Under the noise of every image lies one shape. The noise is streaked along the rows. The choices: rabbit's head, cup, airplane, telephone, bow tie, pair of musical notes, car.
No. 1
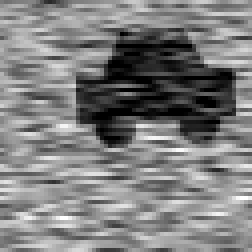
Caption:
dark car
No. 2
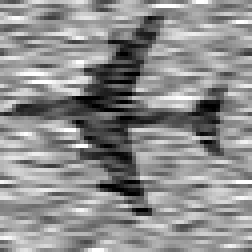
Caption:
dark airplane
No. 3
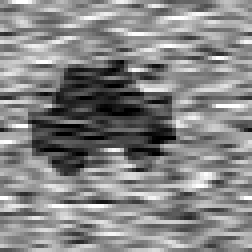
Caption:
dark car
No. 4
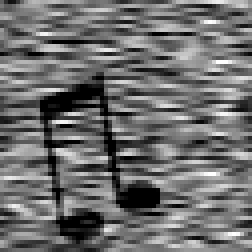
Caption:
dark pair of musical notes
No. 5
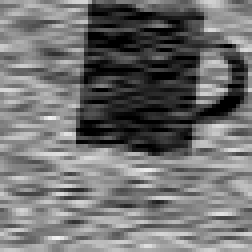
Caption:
dark cup
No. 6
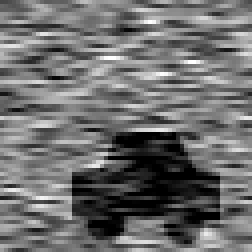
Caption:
dark car
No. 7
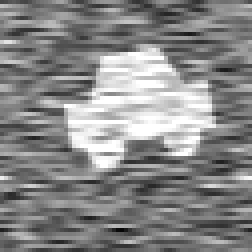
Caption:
light car
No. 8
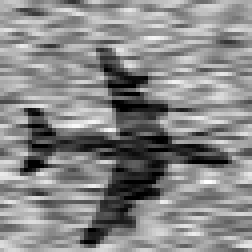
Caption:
dark airplane
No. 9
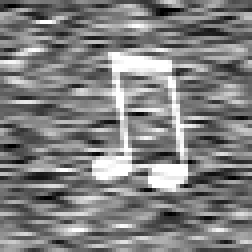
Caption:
light pair of musical notes
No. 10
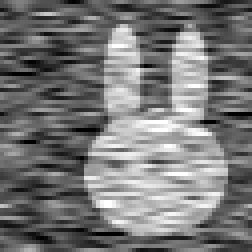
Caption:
light rabbit's head
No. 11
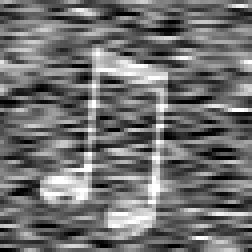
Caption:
light pair of musical notes
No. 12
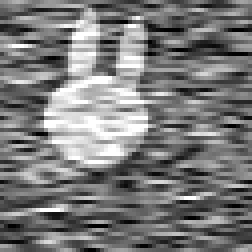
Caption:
light rabbit's head
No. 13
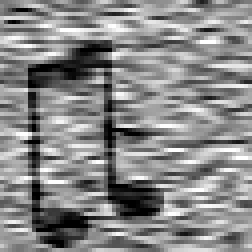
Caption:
dark pair of musical notes
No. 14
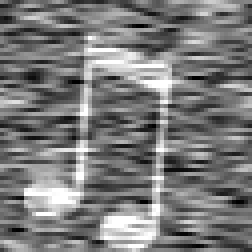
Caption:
light pair of musical notes
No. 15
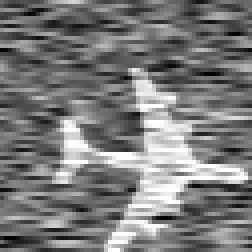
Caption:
light airplane
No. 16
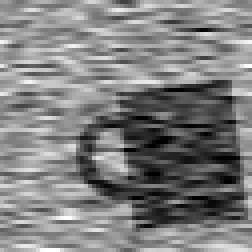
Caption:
dark cup
